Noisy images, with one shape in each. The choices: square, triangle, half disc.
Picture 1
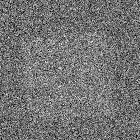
square
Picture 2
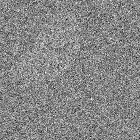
half disc
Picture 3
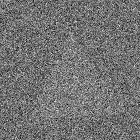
triangle
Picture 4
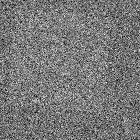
square
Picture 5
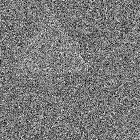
triangle
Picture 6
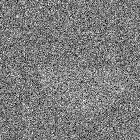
half disc
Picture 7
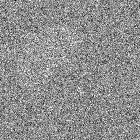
half disc
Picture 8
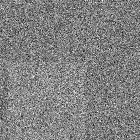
square
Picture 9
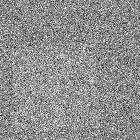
square
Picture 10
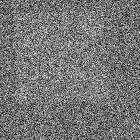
square
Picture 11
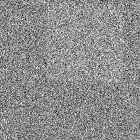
square
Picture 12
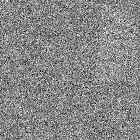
half disc
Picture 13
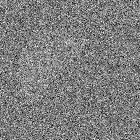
half disc
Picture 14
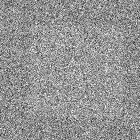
square
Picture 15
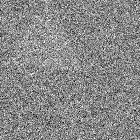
triangle
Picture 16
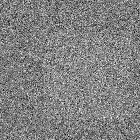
square
